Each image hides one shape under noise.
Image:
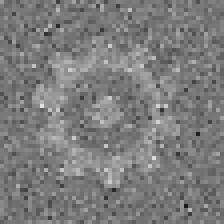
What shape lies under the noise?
gear
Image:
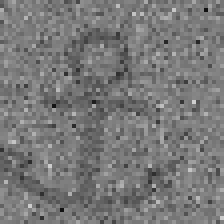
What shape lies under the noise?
anchor
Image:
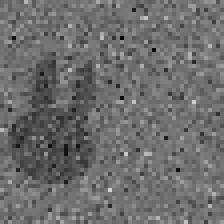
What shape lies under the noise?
rabbit's head
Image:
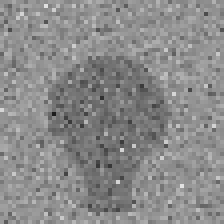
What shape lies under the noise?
light bulb
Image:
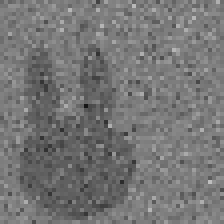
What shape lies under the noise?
rabbit's head
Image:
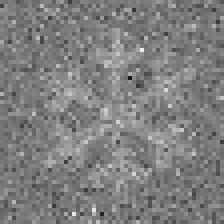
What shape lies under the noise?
snowflake
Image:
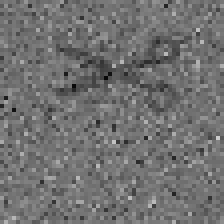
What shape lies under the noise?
pair of scissors
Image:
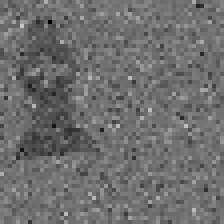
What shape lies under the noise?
chess bishop
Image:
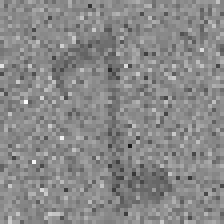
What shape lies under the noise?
musical note
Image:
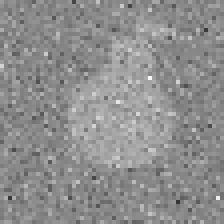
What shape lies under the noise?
pear
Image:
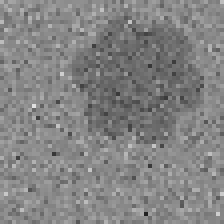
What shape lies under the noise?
flower
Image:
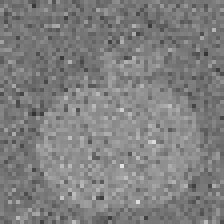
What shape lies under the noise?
apple
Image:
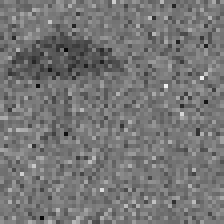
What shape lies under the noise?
umbrella
